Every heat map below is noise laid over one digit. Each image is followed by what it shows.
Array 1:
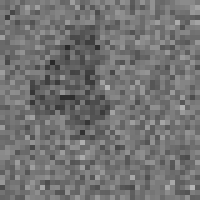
4
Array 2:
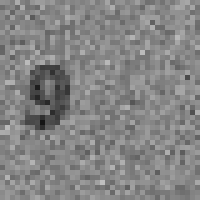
9
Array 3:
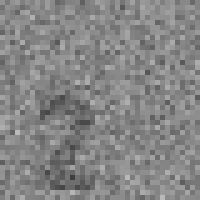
2
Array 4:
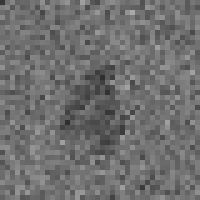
4
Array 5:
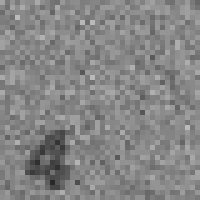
4
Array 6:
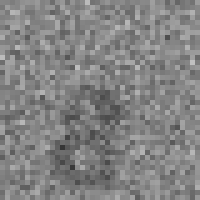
8
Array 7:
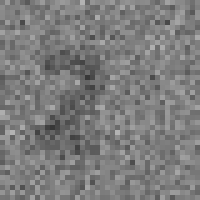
2
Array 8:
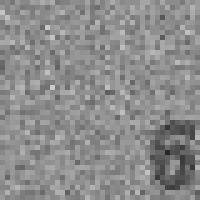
6
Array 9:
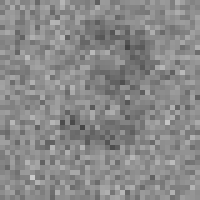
3
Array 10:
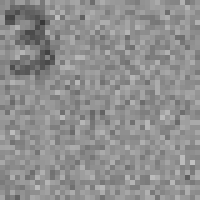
3
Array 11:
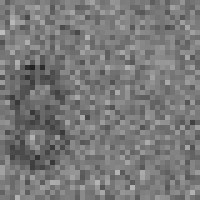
8
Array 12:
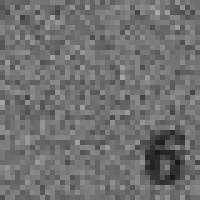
6
